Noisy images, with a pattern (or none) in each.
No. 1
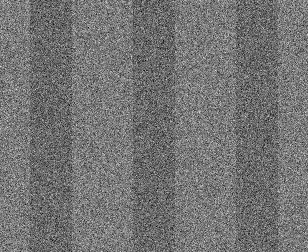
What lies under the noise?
vertical stripes
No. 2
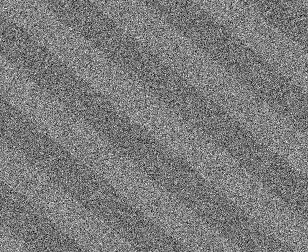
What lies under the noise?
diagonal stripes
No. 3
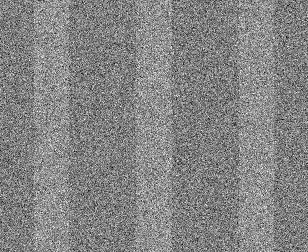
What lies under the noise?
vertical stripes
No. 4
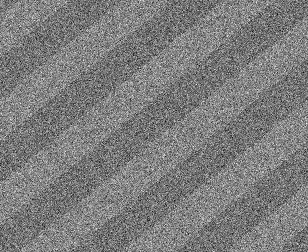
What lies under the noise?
diagonal stripes
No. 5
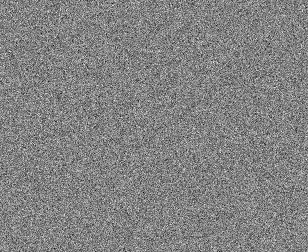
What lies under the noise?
only noise
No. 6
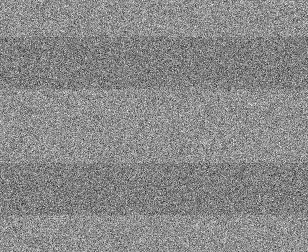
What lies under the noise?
horizontal stripes
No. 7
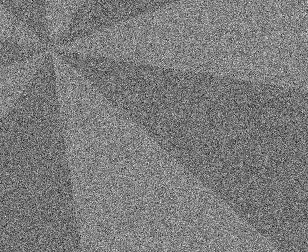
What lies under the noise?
spokes from one point
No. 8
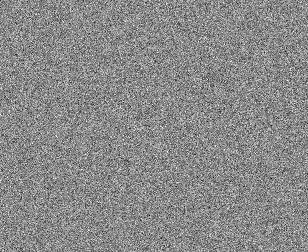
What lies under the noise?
only noise
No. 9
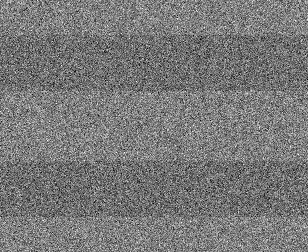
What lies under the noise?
horizontal stripes
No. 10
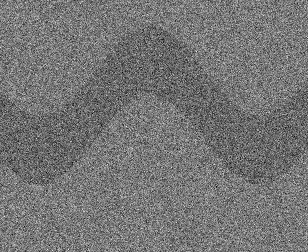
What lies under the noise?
a wavy band
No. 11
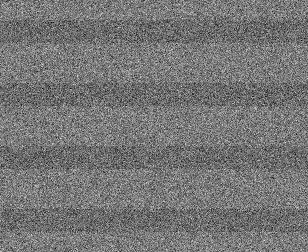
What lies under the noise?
horizontal stripes
